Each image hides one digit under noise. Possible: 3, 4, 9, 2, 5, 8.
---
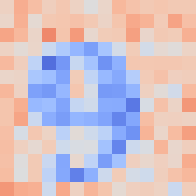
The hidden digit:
9
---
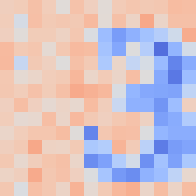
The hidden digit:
3
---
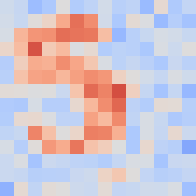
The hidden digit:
5
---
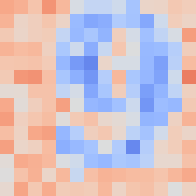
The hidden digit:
9
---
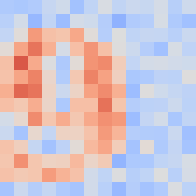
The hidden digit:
9
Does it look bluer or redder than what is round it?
redder
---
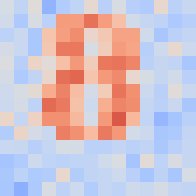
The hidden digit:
8
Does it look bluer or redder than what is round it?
redder
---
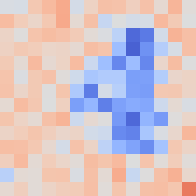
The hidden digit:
4
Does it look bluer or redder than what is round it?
bluer
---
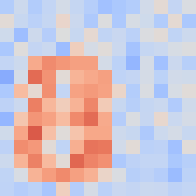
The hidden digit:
8
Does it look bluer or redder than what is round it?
redder
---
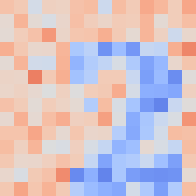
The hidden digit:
2
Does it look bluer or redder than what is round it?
bluer
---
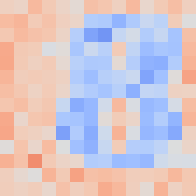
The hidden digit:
8
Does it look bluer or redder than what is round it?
bluer
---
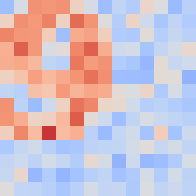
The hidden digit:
9
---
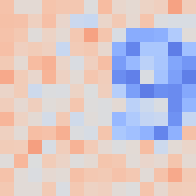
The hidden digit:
9
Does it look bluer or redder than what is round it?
bluer
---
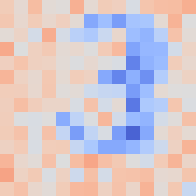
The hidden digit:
3
